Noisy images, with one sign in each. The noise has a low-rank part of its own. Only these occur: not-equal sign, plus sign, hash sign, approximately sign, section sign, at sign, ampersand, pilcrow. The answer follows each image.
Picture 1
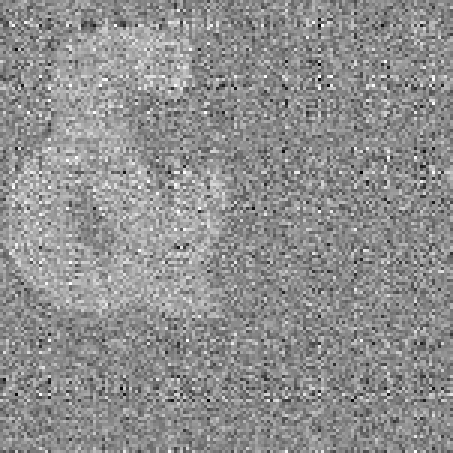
ampersand
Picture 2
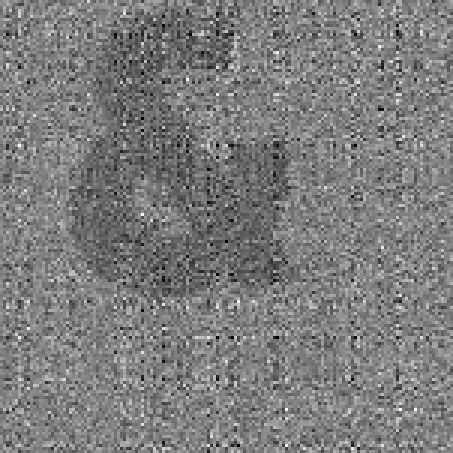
ampersand
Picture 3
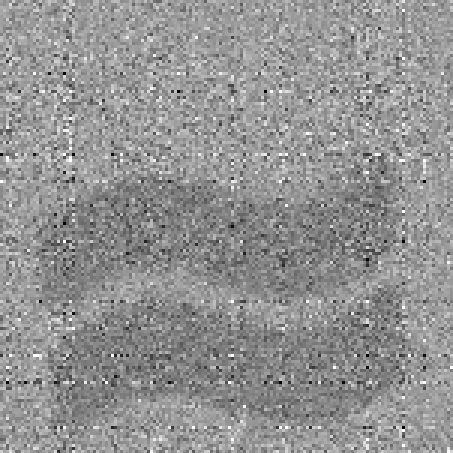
approximately sign
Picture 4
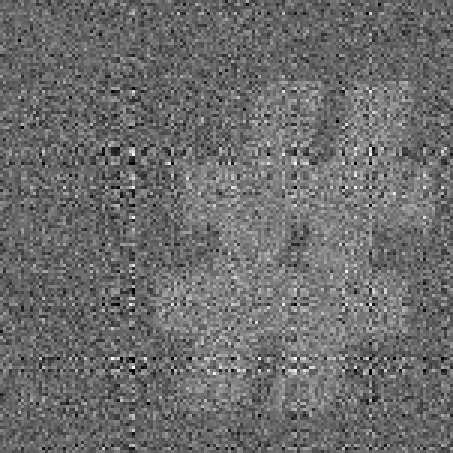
hash sign
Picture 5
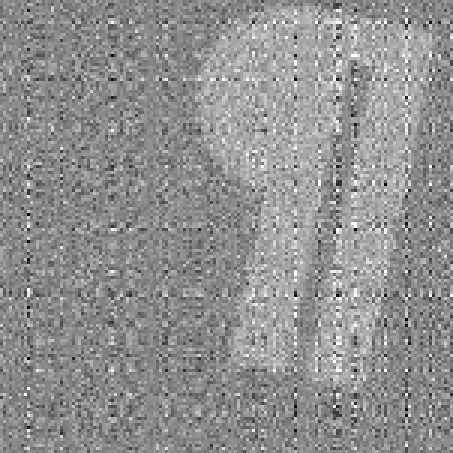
pilcrow
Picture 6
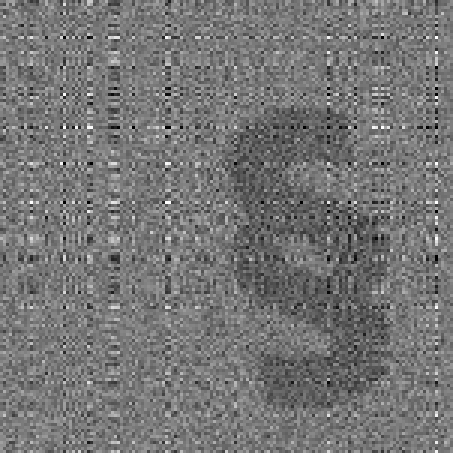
section sign
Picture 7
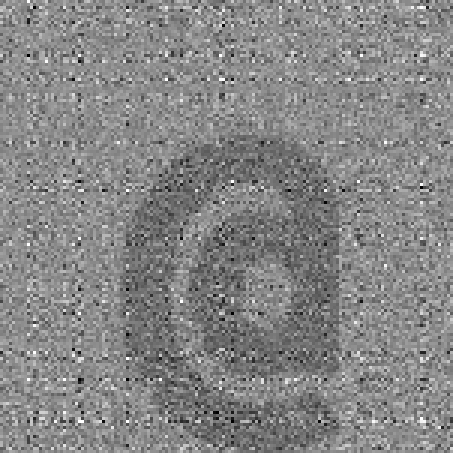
at sign
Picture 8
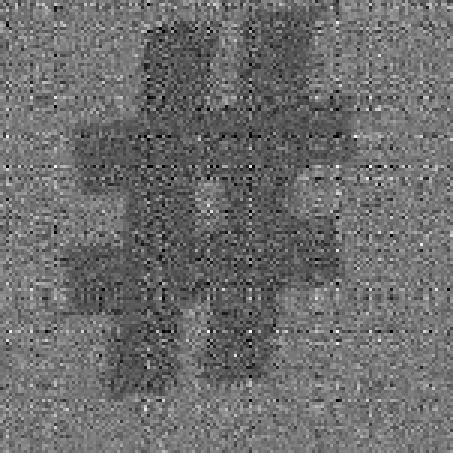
hash sign
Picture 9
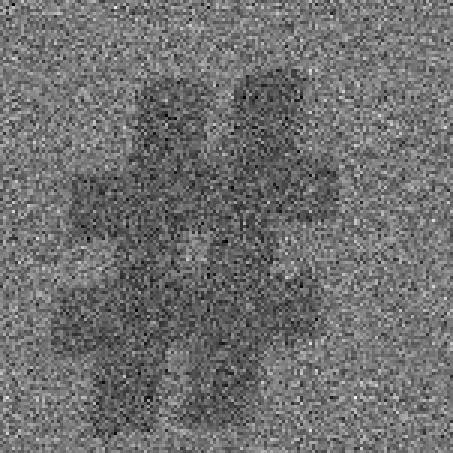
hash sign
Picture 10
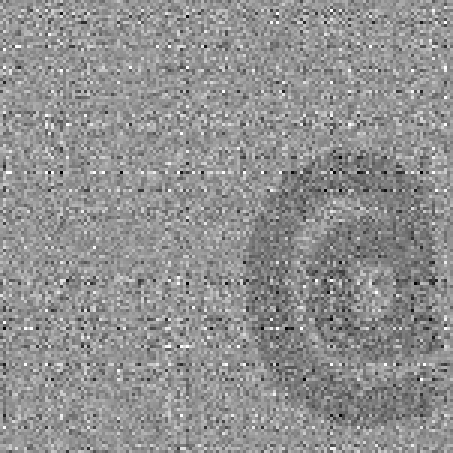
at sign
